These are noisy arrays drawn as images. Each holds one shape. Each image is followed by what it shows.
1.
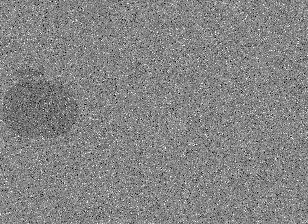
apple
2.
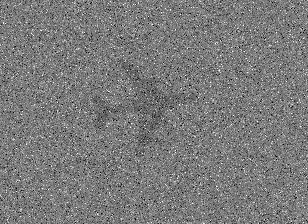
airplane
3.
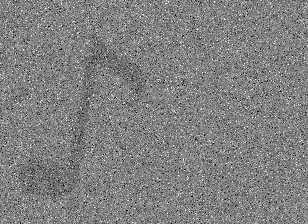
musical note
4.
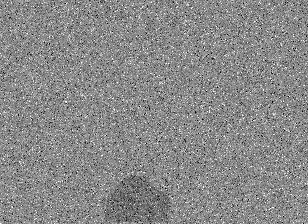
cloud
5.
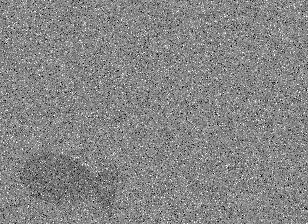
fish
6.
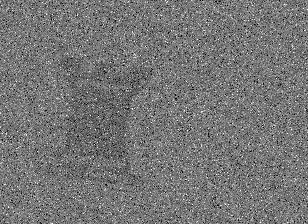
chess rook
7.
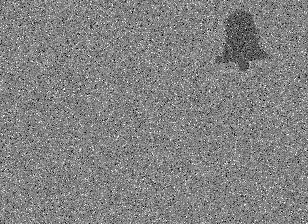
bell
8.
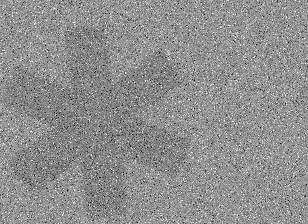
asterisk
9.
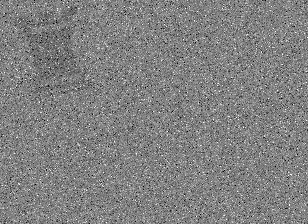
chess rook
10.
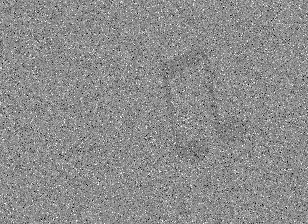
pair of musical notes
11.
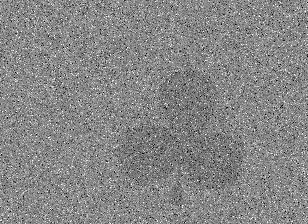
club
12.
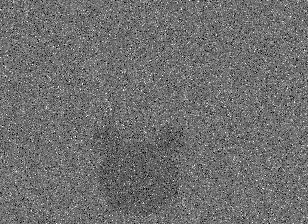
bear's head
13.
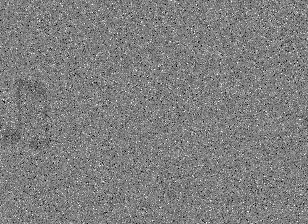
pair of musical notes
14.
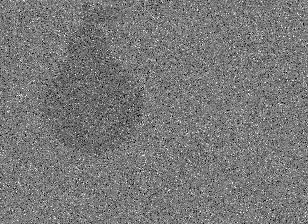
pear
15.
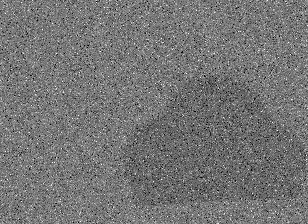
cloud
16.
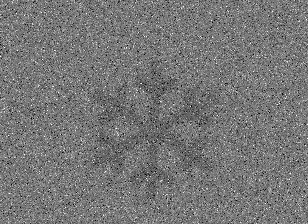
snowflake
